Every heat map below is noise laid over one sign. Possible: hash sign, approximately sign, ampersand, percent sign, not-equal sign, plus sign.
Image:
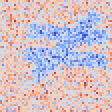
blue not-equal sign
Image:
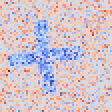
blue plus sign
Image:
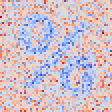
blue percent sign
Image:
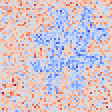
blue hash sign
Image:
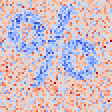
blue percent sign
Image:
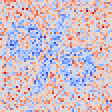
blue percent sign
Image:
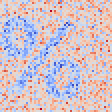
blue percent sign
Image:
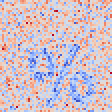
blue percent sign
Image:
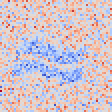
blue approximately sign
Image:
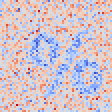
blue percent sign
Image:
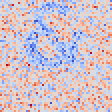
blue ampersand
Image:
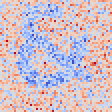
blue ampersand
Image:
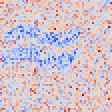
blue approximately sign
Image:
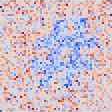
blue hash sign
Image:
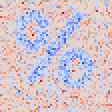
blue percent sign
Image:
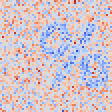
blue percent sign
